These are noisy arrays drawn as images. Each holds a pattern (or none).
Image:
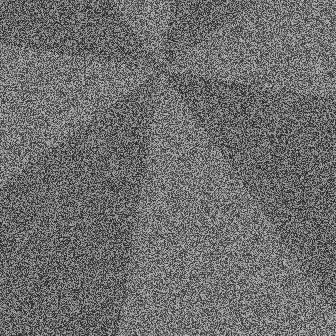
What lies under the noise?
spokes from one point
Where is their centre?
top middle
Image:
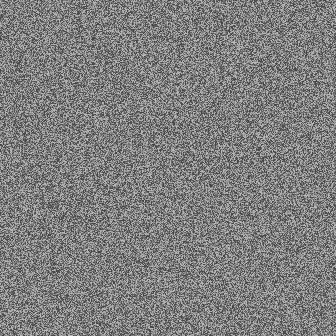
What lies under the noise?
only noise
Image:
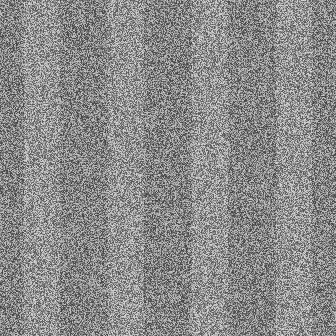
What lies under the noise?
vertical stripes
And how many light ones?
4
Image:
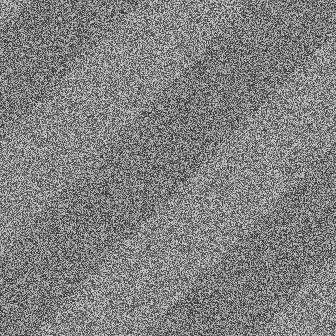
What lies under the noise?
diagonal stripes
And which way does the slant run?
bottom left to top right
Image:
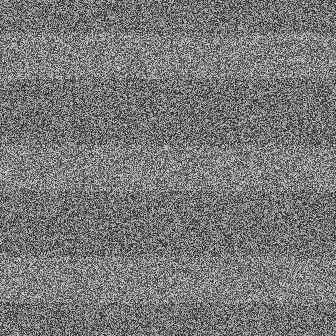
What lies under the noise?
horizontal stripes
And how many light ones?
3
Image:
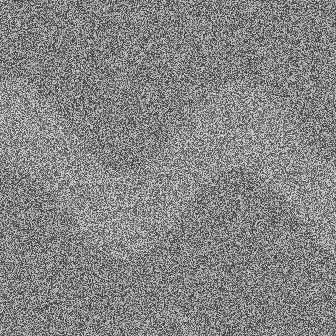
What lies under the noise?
a wavy band
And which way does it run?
left to right
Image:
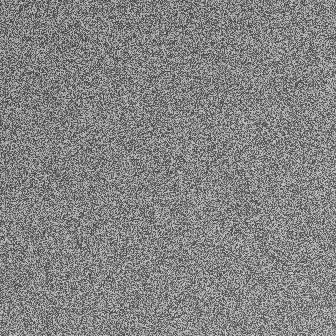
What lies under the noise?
a smooth slope
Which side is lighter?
bottom right
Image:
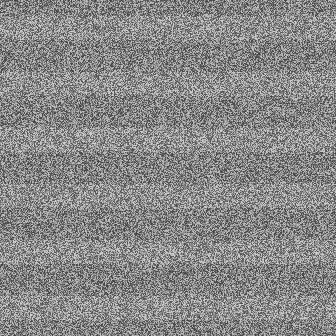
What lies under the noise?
horizontal stripes
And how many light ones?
6
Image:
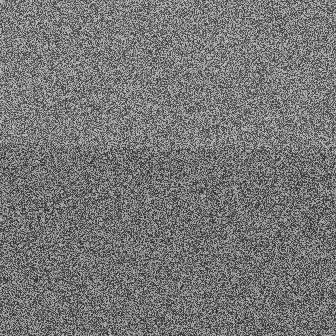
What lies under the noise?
a sharp edge
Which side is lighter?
top
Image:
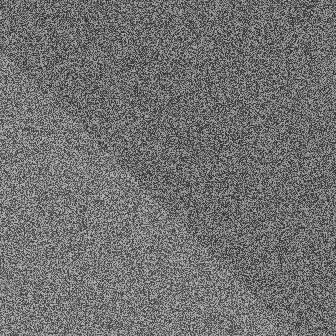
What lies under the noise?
a sharp edge
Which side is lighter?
bottom left
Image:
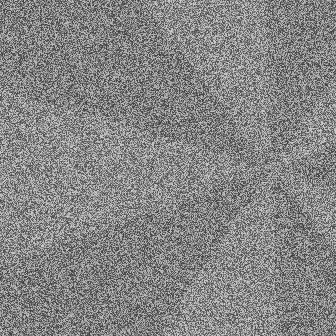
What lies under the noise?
spokes from one point
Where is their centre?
middle right
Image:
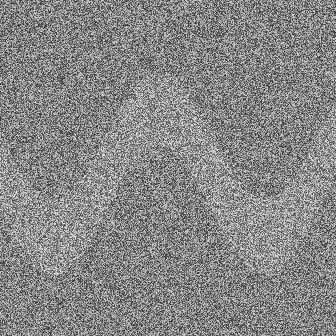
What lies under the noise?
a wavy band
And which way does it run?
left to right
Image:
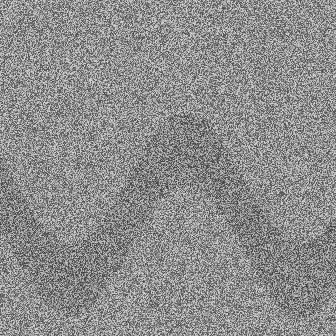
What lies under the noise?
a wavy band
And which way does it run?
left to right
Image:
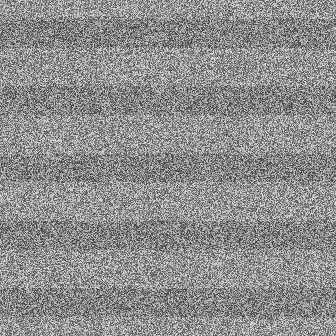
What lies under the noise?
horizontal stripes
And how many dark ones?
5
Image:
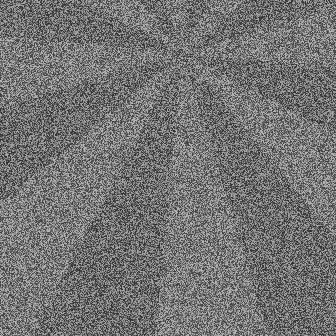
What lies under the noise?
spokes from one point
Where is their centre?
top middle
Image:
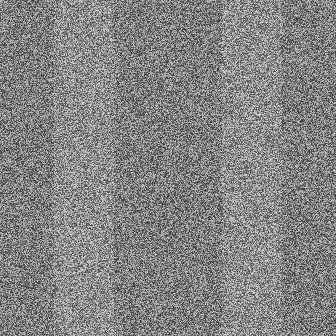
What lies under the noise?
vertical stripes
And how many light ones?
2
